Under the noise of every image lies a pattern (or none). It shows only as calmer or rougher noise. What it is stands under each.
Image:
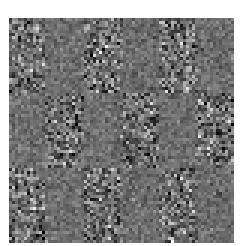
a checkerboard
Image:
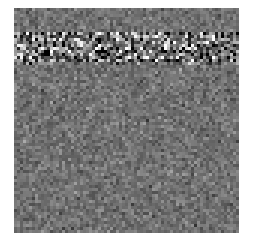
one band of rows
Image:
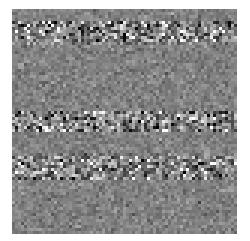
bands of rows
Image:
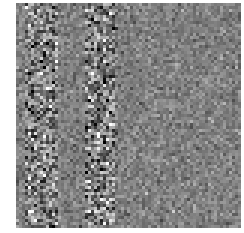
bands of columns
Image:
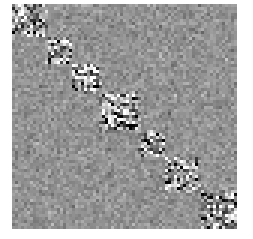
blocks along the diagonal
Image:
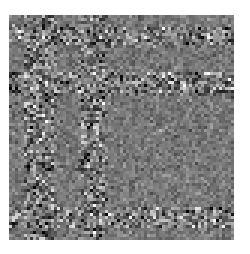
bands of rows crossing bands of columns
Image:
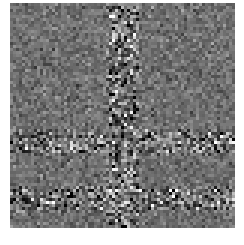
bands of rows crossing bands of columns
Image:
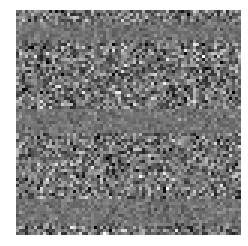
bands of rows
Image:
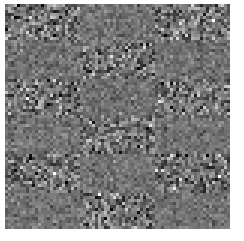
a checkerboard
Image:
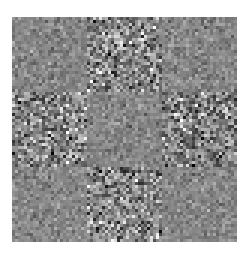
a checkerboard
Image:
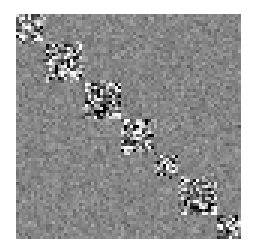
blocks along the diagonal
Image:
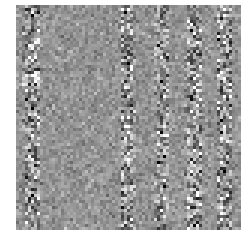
bands of columns
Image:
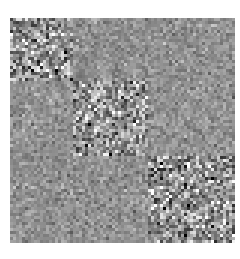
blocks along the diagonal
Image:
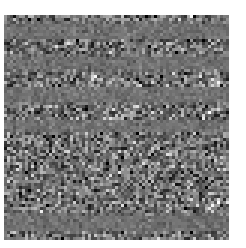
bands of rows
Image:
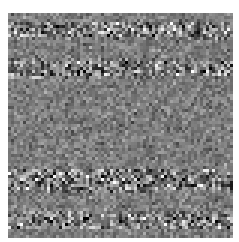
bands of rows
